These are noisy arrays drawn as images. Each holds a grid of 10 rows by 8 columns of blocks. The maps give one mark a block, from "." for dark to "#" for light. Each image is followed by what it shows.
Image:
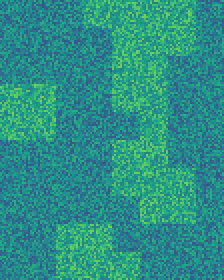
. . . # # # # .
. . . . # # # .
. . . . # # . .
# # . . # # . .
# # . . . # . .
. . . . # # . .
. . . . # # # .
. . . . . # # .
. . # # . . . .
. . # # # . . .
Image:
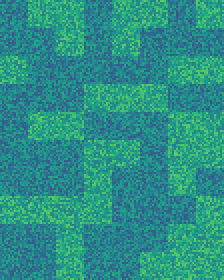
. # # . # # . #
. . # . # . . .
# . . . . . # #
. . . # # # . .
. # # . . . # #
. . . # # . # #
. . . # . . # .
# # # # . . . #
. . # . . . # #
. . # . . # # #
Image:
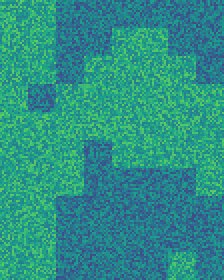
# # . . . . . .
# # . . # # . .
# # . # # # # .
# . # # # # # #
# # # # # # # #
# # # . # # # #
# # # . . . . #
# # . . . . . .
# # . . . . . .
# # . . . . # .
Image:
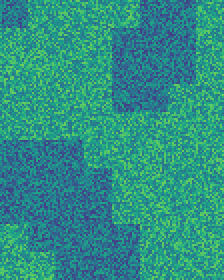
. # # # # . . #
# # # # . . . #
# # # # . . . #
# # # # . . # #
# # # # # # # #
. . . # # # # #
. . . . # # # #
. . . . # # # #
# . . . . # # #
# # . . . # # #
